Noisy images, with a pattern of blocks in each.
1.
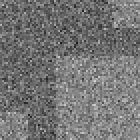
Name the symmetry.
mirrored about the diagonal from the top left
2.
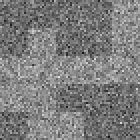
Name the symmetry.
no symmetry
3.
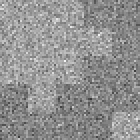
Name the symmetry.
mirrored about the diagonal from the top left
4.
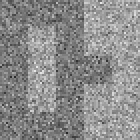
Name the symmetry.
top and bottom mirror each other
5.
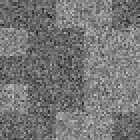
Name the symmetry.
top and bottom mirror each other
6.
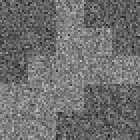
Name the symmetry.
mirrored about the diagonal from the bottom left
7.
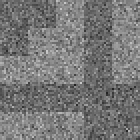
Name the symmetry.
mirrored about the diagonal from the top left
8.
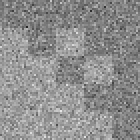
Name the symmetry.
mirrored about the diagonal from the bottom left
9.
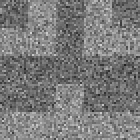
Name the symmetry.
left and right mirror each other
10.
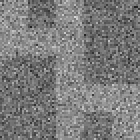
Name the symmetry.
the same after a half turn
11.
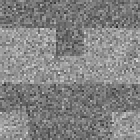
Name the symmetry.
left and right mirror each other
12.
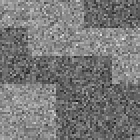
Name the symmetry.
no symmetry
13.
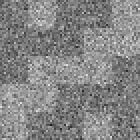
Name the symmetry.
the same after a half turn
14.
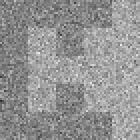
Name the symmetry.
top and bottom mirror each other
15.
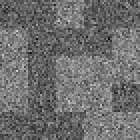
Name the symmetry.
no symmetry
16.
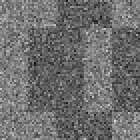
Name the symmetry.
top and bottom mirror each other
